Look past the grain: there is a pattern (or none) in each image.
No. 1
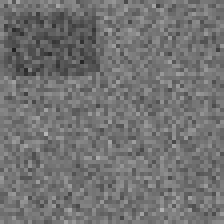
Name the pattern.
one block
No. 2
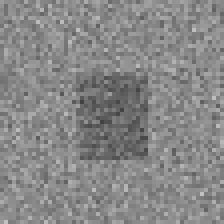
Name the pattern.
one block
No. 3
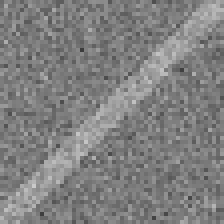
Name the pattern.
a diagonal band
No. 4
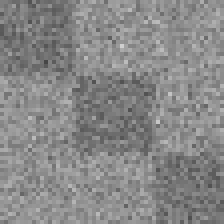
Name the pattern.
blocks along the diagonal
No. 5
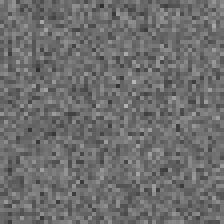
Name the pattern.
only noise
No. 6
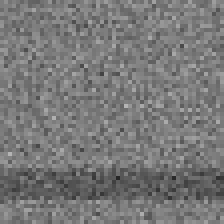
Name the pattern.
one band of rows
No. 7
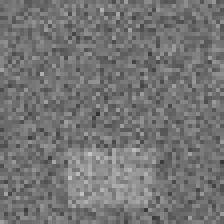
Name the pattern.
one block
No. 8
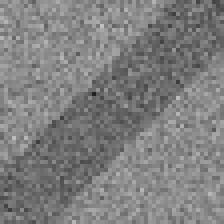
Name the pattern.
a diagonal band
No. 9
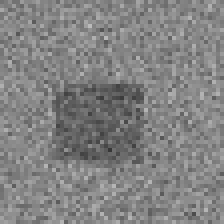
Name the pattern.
one block
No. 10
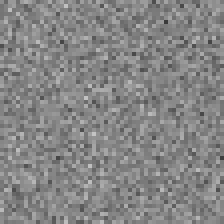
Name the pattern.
only noise
